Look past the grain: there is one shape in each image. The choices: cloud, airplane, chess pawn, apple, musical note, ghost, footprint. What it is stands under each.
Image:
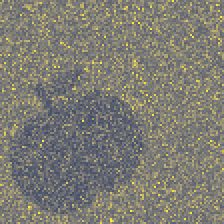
apple
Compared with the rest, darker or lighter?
darker
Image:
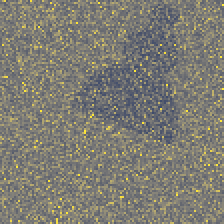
chess pawn
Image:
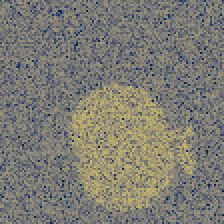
apple
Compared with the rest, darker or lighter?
lighter
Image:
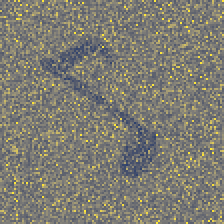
musical note
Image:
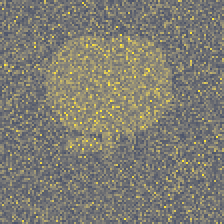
apple
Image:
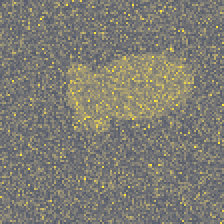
footprint
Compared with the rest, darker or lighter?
lighter
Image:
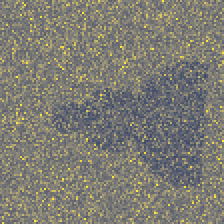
chess pawn
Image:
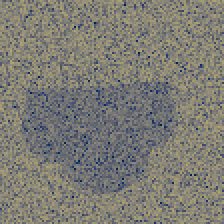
cloud
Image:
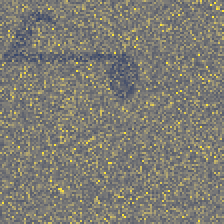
musical note
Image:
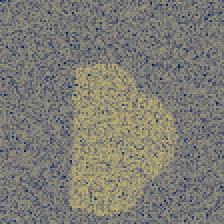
cloud
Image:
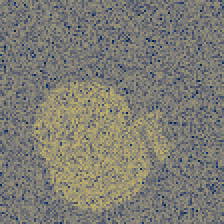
apple
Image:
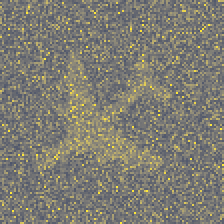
airplane
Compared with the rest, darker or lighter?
lighter
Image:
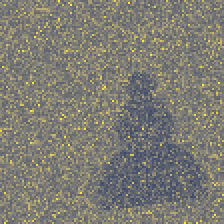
chess pawn
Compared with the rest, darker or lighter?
darker
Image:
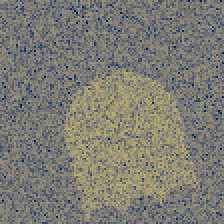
ghost
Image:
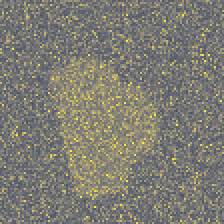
cloud
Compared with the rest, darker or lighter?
lighter
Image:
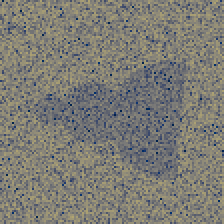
chess pawn
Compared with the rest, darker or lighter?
darker
